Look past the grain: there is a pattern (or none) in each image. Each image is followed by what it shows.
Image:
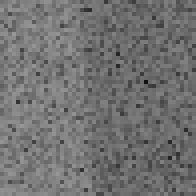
a sharp edge
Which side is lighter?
left
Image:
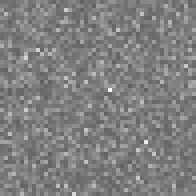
only noise
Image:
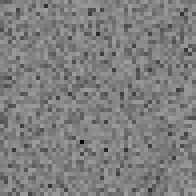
only noise
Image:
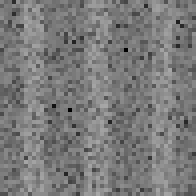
vertical stripes
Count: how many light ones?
3
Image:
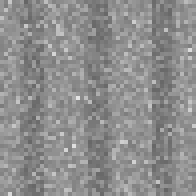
vertical stripes
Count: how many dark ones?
3
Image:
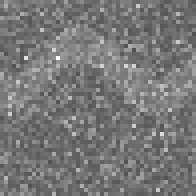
a wavy band
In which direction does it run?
left to right
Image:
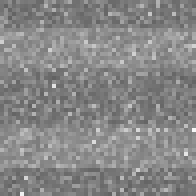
horizontal stripes
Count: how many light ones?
2
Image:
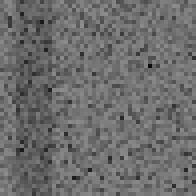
one vertical stripe
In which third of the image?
left
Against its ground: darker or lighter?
darker
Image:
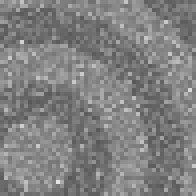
rings round one point
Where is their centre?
bottom left
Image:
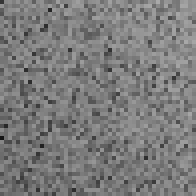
a smooth slope
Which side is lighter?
top right
